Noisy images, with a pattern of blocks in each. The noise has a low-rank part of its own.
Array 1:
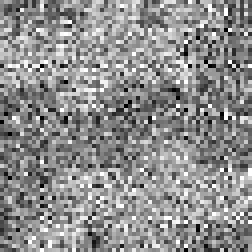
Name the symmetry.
the same after a half turn
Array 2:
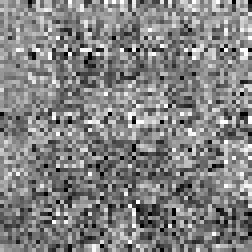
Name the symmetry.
left and right mirror each other
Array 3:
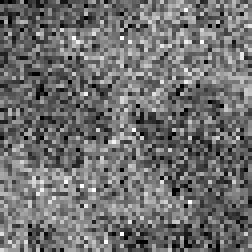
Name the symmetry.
the same after a half turn
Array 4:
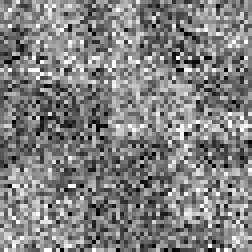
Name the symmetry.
mirrored about the diagonal from the bottom left
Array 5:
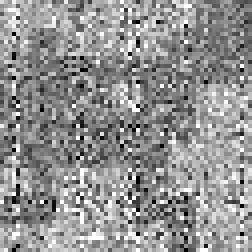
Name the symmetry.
no symmetry
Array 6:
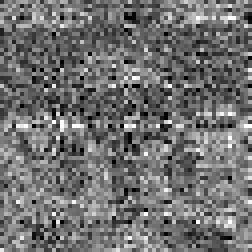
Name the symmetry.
left and right mirror each other
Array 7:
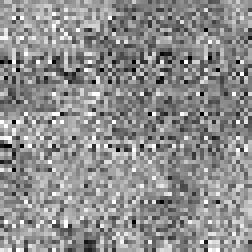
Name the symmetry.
mirrored about the diagonal from the bottom left
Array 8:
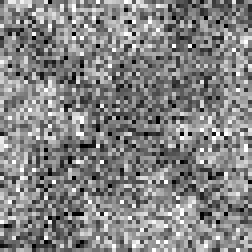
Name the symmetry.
the same after a half turn
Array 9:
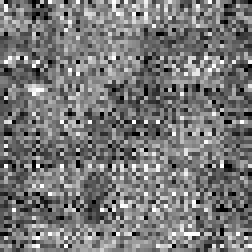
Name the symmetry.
the same after a half turn
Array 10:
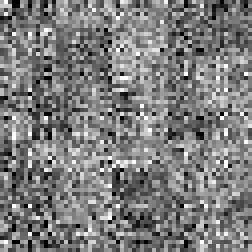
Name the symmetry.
no symmetry
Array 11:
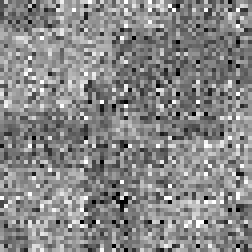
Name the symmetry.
mirrored about the diagonal from the bottom left
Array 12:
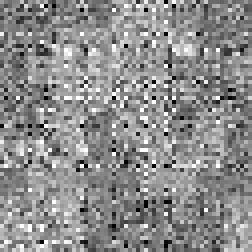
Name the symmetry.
no symmetry
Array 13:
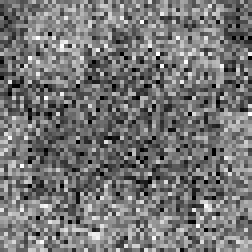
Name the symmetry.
left and right mirror each other
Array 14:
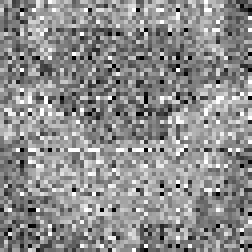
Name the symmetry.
left and right mirror each other
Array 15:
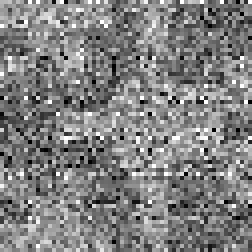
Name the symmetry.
top and bottom mirror each other
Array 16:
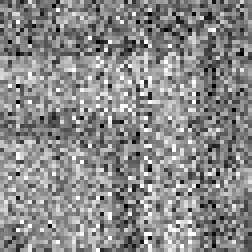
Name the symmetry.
mirrored about the diagonal from the bottom left
